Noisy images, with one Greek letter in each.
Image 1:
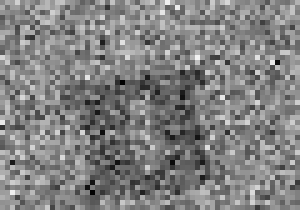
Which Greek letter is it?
pi
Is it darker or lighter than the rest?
darker
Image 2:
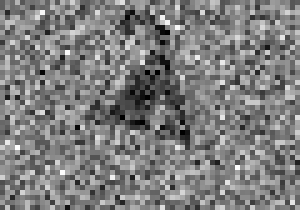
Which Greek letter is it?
lambda
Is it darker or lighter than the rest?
darker
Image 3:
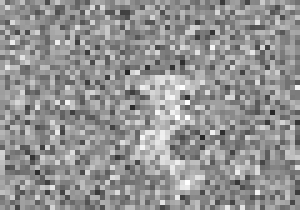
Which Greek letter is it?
xi
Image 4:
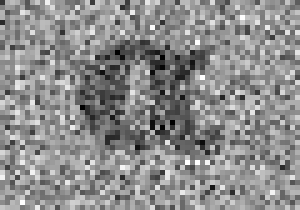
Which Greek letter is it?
alpha
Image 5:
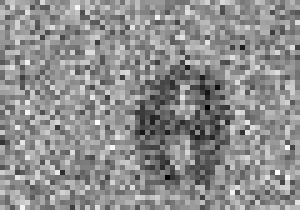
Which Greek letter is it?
theta
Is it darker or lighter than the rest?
darker
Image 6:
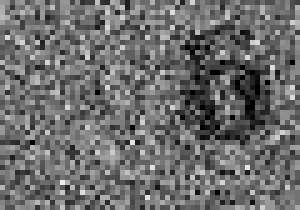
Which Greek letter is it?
delta
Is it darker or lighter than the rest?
darker
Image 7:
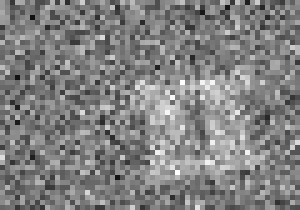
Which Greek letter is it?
pi
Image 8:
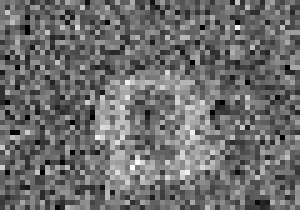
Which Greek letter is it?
omega
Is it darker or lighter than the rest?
lighter
